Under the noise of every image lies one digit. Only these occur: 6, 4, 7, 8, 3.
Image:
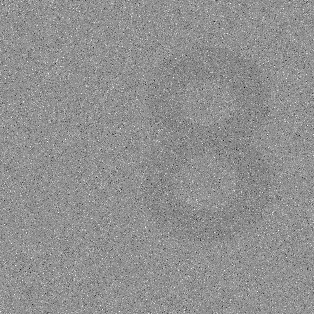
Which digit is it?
8
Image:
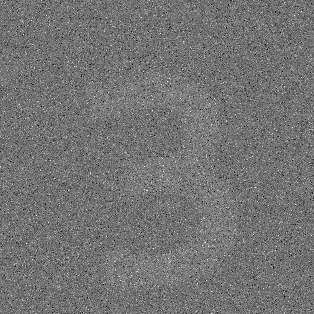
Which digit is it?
3
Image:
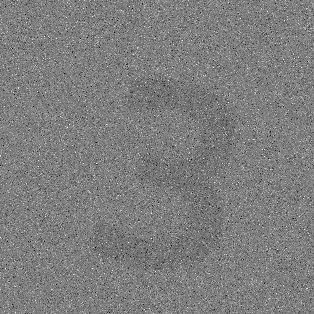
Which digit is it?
3
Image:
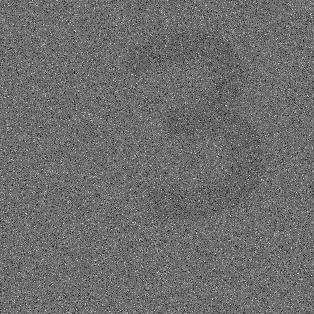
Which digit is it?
3
